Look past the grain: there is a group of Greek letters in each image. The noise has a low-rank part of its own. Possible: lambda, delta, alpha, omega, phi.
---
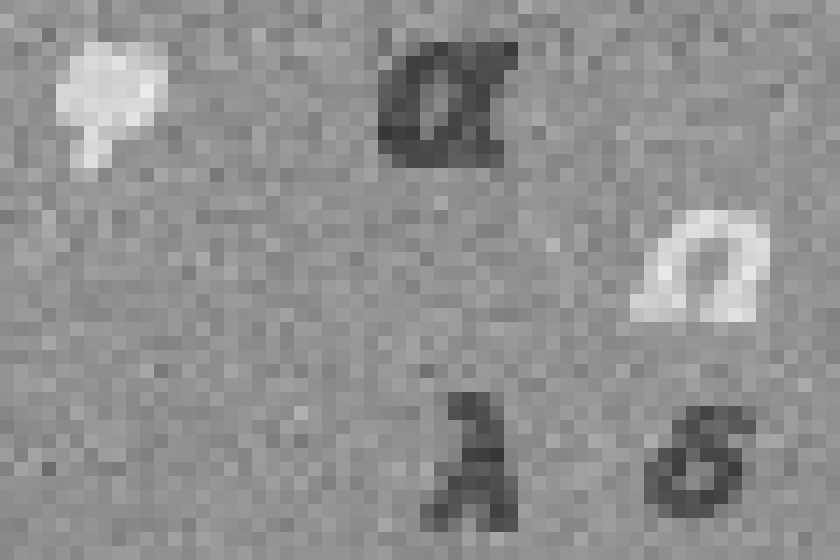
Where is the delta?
bottom right
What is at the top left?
phi
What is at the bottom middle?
lambda
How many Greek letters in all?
5
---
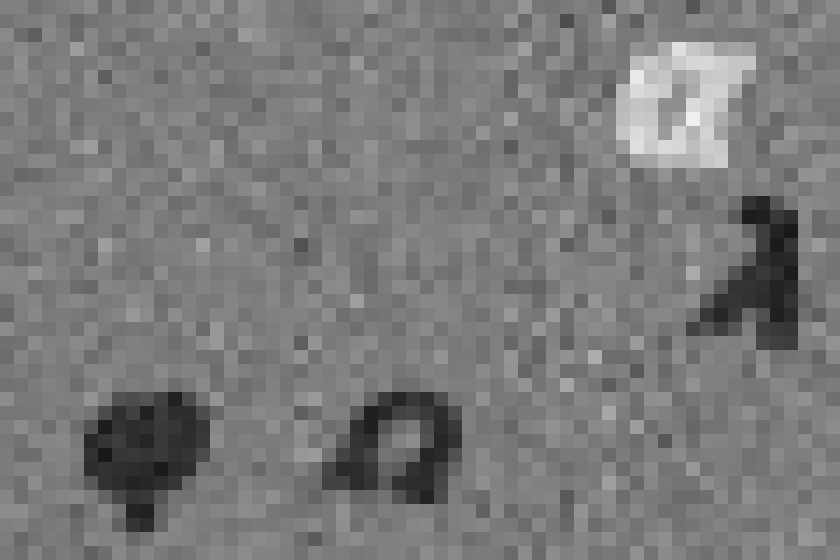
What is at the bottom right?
nothing
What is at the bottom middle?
omega
